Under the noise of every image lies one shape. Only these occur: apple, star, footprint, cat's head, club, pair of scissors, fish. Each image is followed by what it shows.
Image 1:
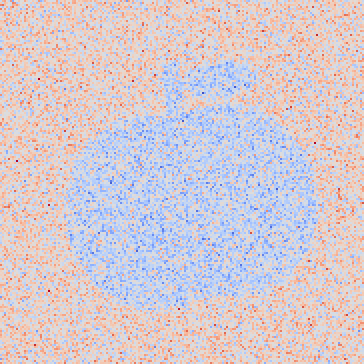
apple
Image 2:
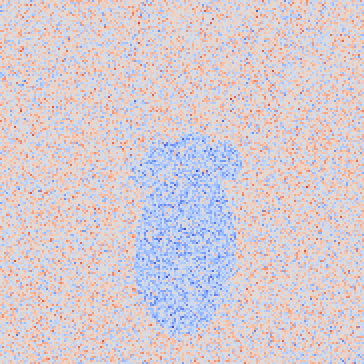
footprint
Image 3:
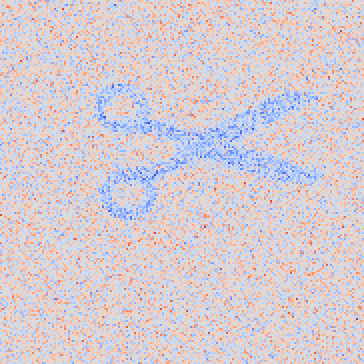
pair of scissors
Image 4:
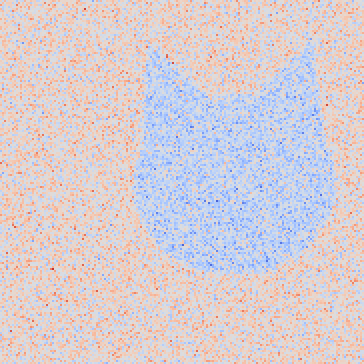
cat's head
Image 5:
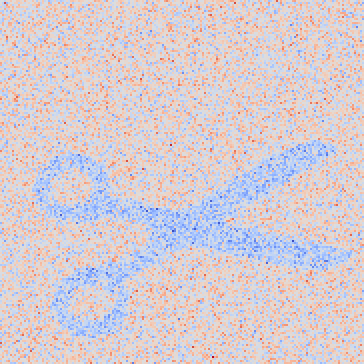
pair of scissors
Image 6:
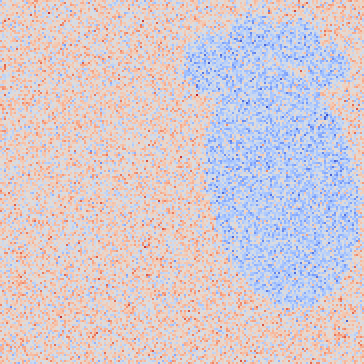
footprint
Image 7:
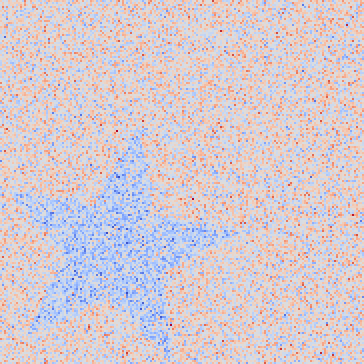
star
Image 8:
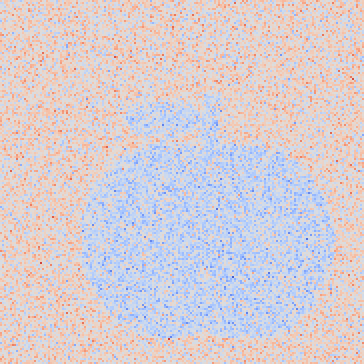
apple
